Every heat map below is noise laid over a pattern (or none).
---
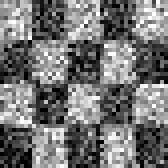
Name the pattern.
a checkerboard
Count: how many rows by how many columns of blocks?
4 by 5
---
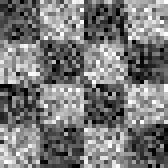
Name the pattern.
a checkerboard
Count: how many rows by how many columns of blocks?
4 by 4
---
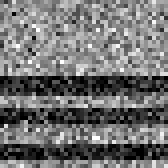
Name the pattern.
bands of rows
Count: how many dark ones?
3
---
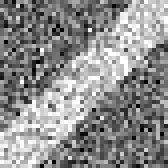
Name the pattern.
a diagonal band
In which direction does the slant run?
bottom left to top right
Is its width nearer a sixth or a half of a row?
a half
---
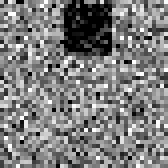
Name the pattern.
one block
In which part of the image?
top middle
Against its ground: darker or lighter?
darker
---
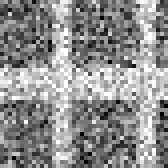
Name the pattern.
bands of rows crossing bands of columns
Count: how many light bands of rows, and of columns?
1 and 2
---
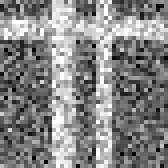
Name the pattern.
bands of rows crossing bands of columns
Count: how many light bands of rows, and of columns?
1 and 2
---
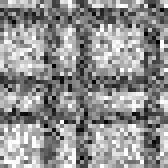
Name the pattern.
bands of rows crossing bands of columns
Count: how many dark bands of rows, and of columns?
3 and 3
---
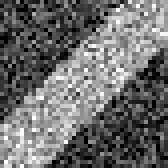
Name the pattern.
a diagonal band
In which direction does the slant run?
bottom left to top right
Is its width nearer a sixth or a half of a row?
a half
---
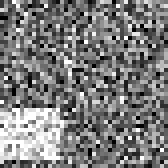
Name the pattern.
one block
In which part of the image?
bottom left
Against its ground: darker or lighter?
lighter
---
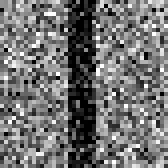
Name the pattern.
one band of columns
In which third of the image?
middle
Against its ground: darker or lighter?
darker
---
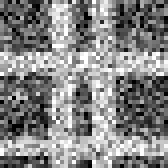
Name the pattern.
bands of rows crossing bands of columns
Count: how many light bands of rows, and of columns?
2 and 2
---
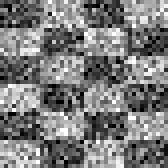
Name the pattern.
a checkerboard
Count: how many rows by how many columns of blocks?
6 by 4
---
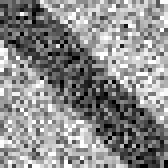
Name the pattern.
a diagonal band
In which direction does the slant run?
top left to bottom right
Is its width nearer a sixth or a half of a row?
a half
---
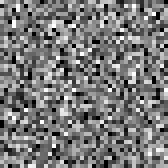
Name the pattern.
only noise
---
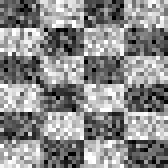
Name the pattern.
a checkerboard
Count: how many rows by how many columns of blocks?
6 by 4
